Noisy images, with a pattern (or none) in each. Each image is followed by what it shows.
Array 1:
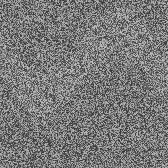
a wavy band
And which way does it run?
left to right
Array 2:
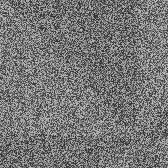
spokes from one point
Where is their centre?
bottom right
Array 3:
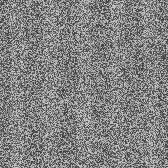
vertical stripes
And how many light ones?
5
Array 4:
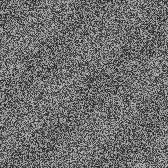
diagonal stripes
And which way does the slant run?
bottom left to top right
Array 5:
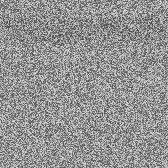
one horizontal stripe
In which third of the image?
top
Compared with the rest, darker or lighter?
darker
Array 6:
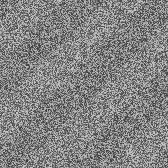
diagonal stripes
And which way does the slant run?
bottom left to top right
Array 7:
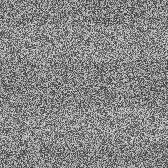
horizontal stripes
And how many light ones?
2
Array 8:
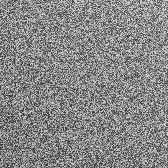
a smooth slope
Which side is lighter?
top right
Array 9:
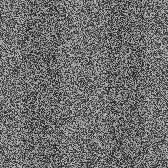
vertical stripes
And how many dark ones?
2
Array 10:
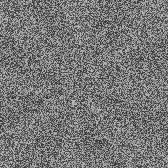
spokes from one point
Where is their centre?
centre
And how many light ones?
8
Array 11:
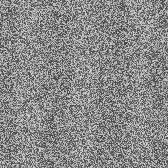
vertical stripes
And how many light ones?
3
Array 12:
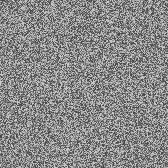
only noise
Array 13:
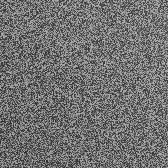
a smooth slope
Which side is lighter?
top right
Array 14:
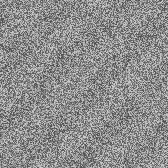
diagonal stripes
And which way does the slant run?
bottom left to top right
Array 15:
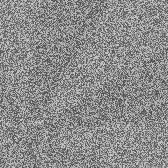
spokes from one point
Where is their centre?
bottom left
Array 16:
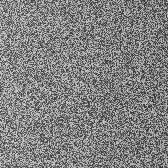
a smooth slope
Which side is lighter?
left
